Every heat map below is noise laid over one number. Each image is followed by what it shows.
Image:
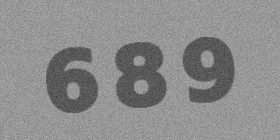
689
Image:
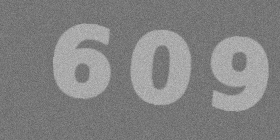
609
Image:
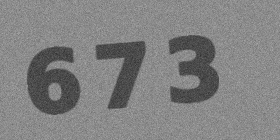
673
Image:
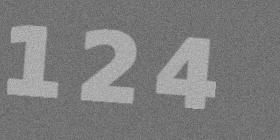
124
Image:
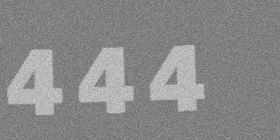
444
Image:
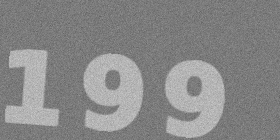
199
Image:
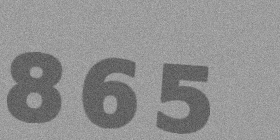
865
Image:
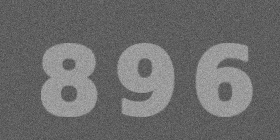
896
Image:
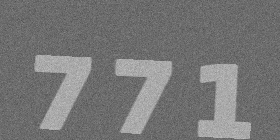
771
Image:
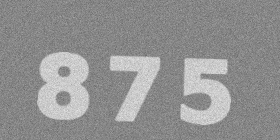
875
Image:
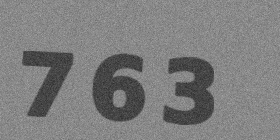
763
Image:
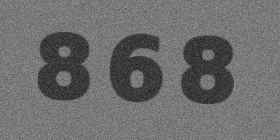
868
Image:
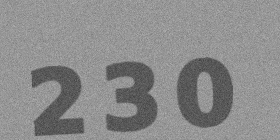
230
